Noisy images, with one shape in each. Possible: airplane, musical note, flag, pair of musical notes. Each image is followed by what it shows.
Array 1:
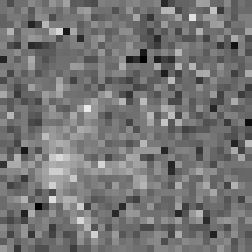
airplane
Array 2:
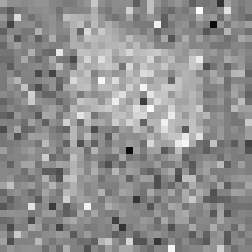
flag
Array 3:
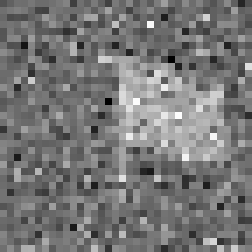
flag
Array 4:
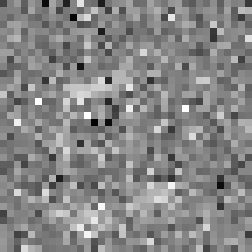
pair of musical notes
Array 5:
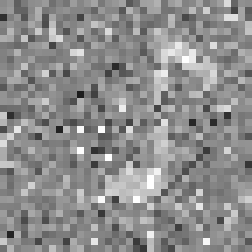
musical note
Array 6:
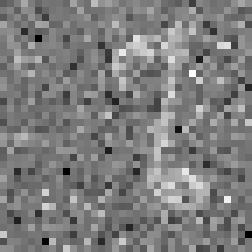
musical note
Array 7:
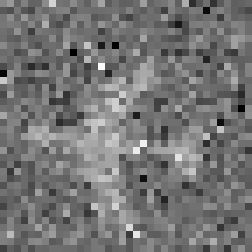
airplane
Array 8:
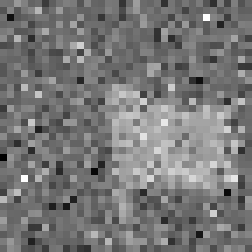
flag
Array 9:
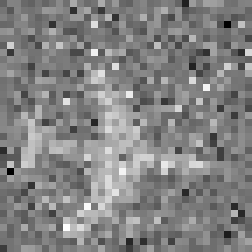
airplane
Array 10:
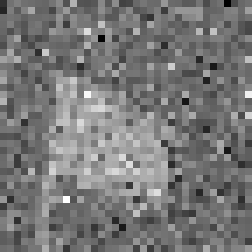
flag
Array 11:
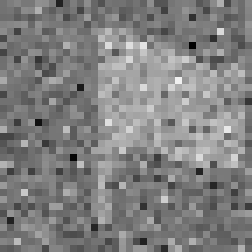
flag
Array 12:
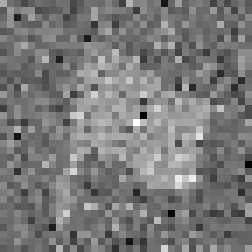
flag
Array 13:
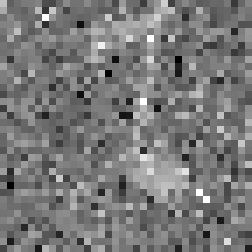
musical note
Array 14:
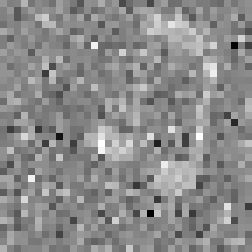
pair of musical notes
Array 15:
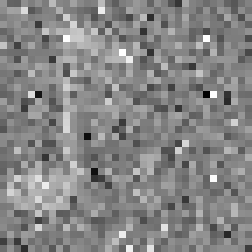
musical note
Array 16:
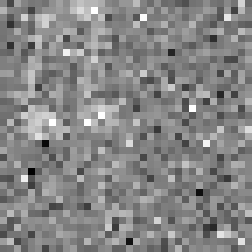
pair of musical notes
